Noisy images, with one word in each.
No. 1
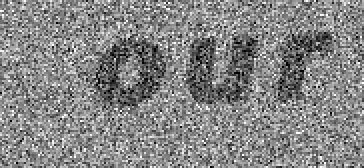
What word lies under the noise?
our
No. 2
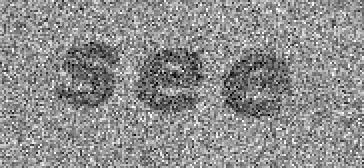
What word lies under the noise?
see
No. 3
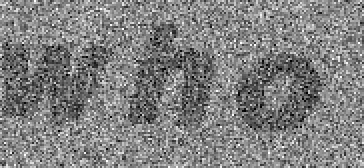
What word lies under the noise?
who
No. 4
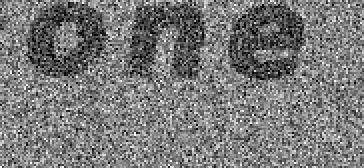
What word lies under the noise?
one
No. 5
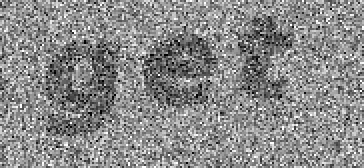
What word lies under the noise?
get
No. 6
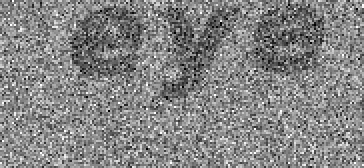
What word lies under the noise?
eye
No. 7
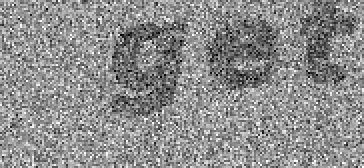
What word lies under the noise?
get
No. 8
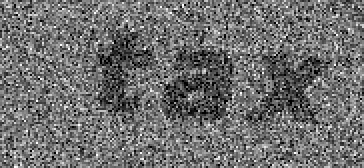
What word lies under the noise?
tax
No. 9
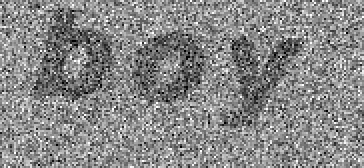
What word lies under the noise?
boy
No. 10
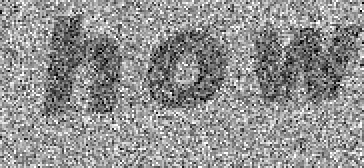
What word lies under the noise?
how
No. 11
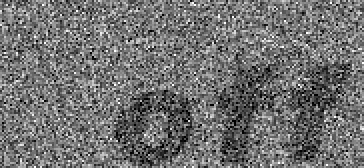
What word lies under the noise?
off
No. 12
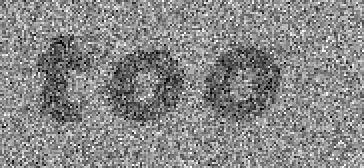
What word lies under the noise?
too
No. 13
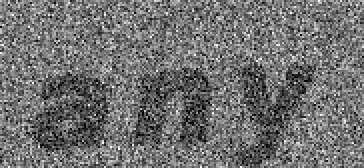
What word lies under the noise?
any
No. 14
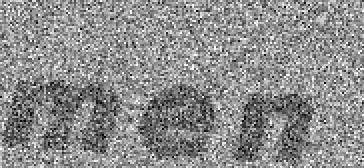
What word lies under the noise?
men
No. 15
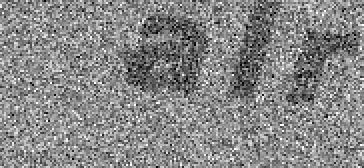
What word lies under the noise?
air
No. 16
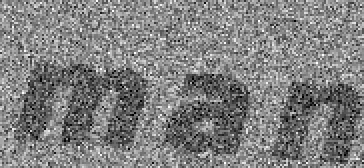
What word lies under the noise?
man
